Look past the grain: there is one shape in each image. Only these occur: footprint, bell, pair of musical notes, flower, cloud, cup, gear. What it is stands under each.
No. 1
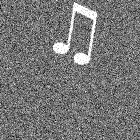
pair of musical notes
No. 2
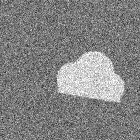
cloud
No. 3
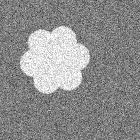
flower
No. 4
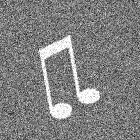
pair of musical notes
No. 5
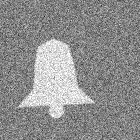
bell
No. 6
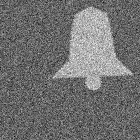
bell
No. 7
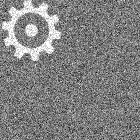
gear
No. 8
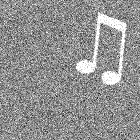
pair of musical notes
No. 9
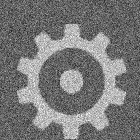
gear
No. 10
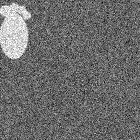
footprint
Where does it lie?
top left
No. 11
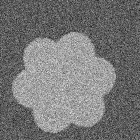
flower
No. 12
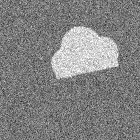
cloud
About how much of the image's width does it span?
half
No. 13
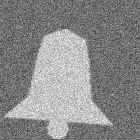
bell
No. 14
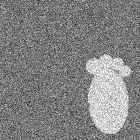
footprint
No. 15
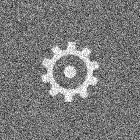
gear
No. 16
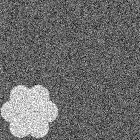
flower
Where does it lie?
bottom left
